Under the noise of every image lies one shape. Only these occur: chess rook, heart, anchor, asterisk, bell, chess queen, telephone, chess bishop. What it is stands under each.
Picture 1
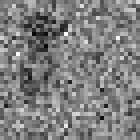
dark chess bishop
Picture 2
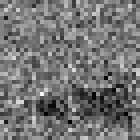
dark chess bishop
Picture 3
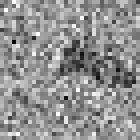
dark chess bishop
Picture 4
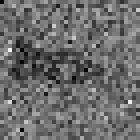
dark chess bishop
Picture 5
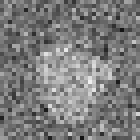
light heart
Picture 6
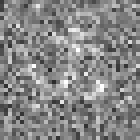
light anchor
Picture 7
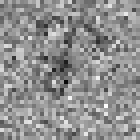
dark anchor
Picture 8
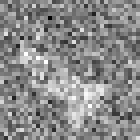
light chess bishop
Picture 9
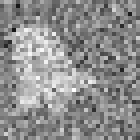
light bell
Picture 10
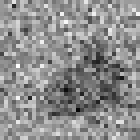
dark bell
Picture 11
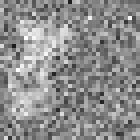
light chess bishop
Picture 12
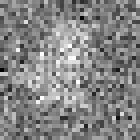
light bell
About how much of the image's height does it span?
two thirds
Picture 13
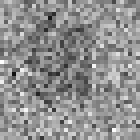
dark telephone
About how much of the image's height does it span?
two thirds
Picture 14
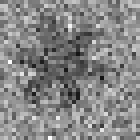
dark asterisk
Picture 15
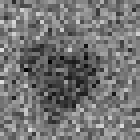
dark heart
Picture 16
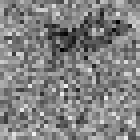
dark chess bishop
